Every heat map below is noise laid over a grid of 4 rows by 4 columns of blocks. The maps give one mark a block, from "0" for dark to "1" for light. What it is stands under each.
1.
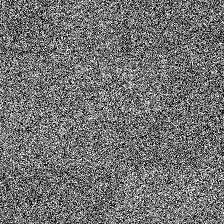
0 1 0 0
1 1 1 0
1 1 0 0
0 0 1 1
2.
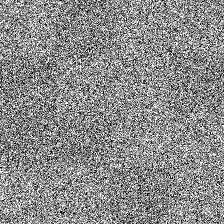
1 0 1 1
0 1 1 0
0 0 1 1
1 1 0 1
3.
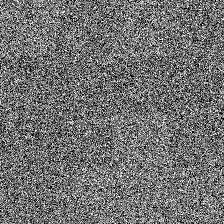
1 0 1 0
0 0 0 0
0 0 1 0
0 1 1 1
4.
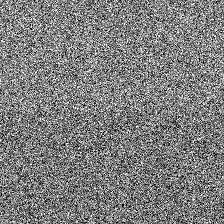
1 1 1 1
1 1 1 1
0 0 0 0
0 0 0 0
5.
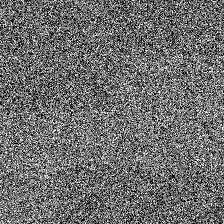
0 0 0 0
0 0 1 1
1 1 1 1
1 0 0 0
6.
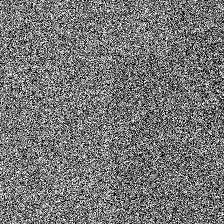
1 1 1 0
1 1 0 0
1 1 0 0
1 1 0 0
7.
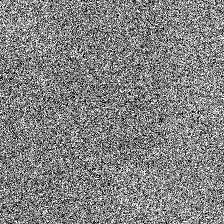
1 0 0 1
0 0 0 1
0 0 0 1
0 0 1 1
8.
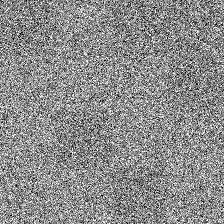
0 1 0 0
1 1 1 0
1 0 1 1
1 1 0 1
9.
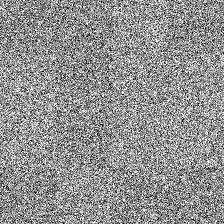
0 0 1 0
1 0 1 1
1 0 1 1
0 1 0 0
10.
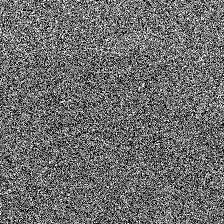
1 1 1 1
0 0 0 1
0 0 0 0
0 0 0 0
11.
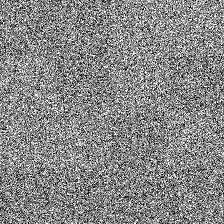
0 0 1 1
1 0 1 0
1 1 0 1
0 0 0 0
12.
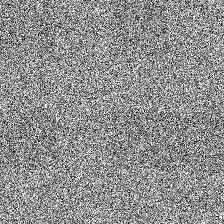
0 1 0 1
1 1 1 1
0 1 0 0
1 1 1 1
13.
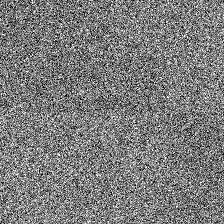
0 0 1 1
0 0 0 1
1 1 1 0
1 1 1 0
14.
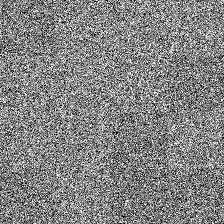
0 1 1 1
1 1 1 0
1 1 0 1
0 1 0 0
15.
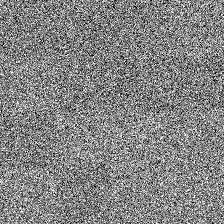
0 0 0 1
1 0 0 0
0 1 1 1
1 0 1 1
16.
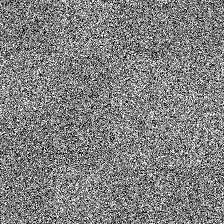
0 1 0 0
1 0 1 1
0 0 1 1
0 1 0 0
